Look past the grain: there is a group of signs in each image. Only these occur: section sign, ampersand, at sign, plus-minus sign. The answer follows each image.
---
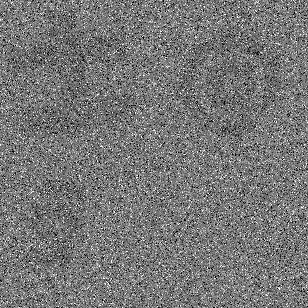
top left: dark plus-minus sign; top right: dark at sign; bottom left: dark section sign
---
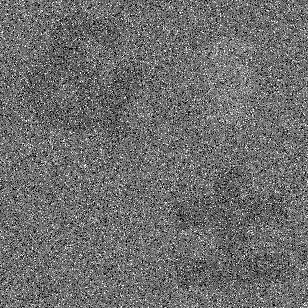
top left: dark ampersand; top right: light section sign; bottom right: dark plus-minus sign
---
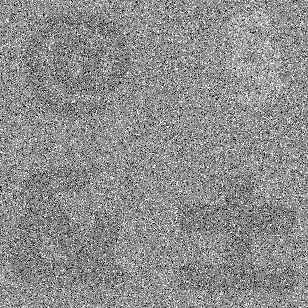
top left: dark at sign; top right: light section sign; bottom left: dark ampersand; bottom right: dark plus-minus sign
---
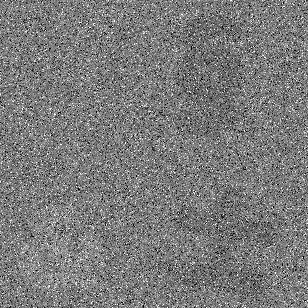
top right: dark section sign; bottom left: light ampersand; bottom right: dark plus-minus sign
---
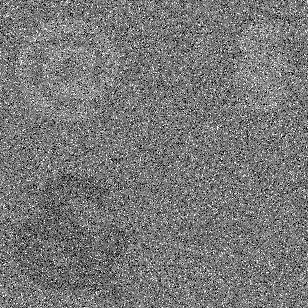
top left: light at sign; top right: light section sign; bottom left: dark ampersand
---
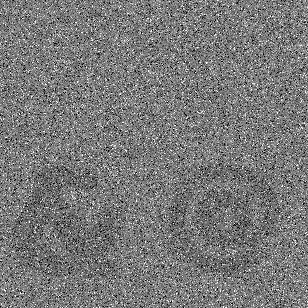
bottom left: dark ampersand; bottom right: dark at sign
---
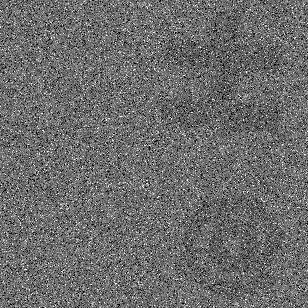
top right: dark plus-minus sign; bottom right: dark at sign
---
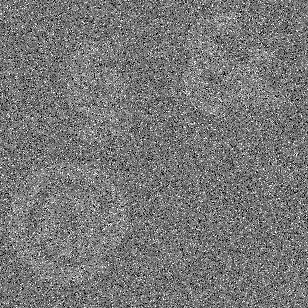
top left: light section sign; top right: light ampersand; bottom left: light at sign
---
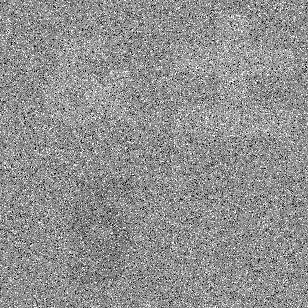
top left: light ampersand; top right: light plus-minus sign; bottom left: dark section sign
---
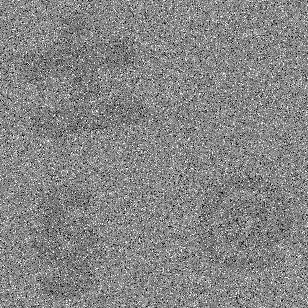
top left: dark plus-minus sign; bottom left: dark section sign; bottom right: dark at sign
